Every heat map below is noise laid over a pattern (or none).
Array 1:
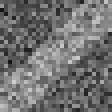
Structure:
a diagonal band
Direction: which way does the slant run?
bottom left to top right
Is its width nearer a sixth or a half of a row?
a half
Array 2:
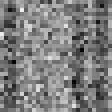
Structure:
bands of columns
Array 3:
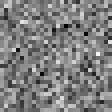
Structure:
only noise
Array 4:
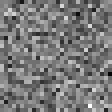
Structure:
only noise
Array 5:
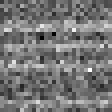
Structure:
bands of rows
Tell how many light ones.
4
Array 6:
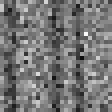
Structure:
bands of columns
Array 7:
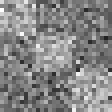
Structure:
blocks along the diagonal
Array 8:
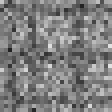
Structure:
bands of rows crossing bands of columns
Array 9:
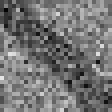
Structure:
a diagonal band
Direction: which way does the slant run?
top left to bottom right
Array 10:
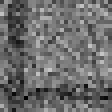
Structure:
bands of rows crossing bands of columns
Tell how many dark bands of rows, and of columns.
1 and 1
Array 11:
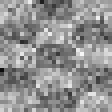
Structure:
a checkerboard
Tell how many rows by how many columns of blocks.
5 by 3
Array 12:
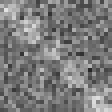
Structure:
blocks along the diagonal
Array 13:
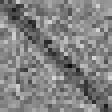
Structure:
a diagonal band
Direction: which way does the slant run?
top left to bottom right
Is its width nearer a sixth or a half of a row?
a sixth
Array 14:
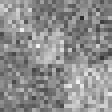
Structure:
blocks along the diagonal
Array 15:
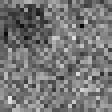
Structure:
one block
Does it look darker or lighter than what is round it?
darker
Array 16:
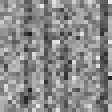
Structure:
bands of columns
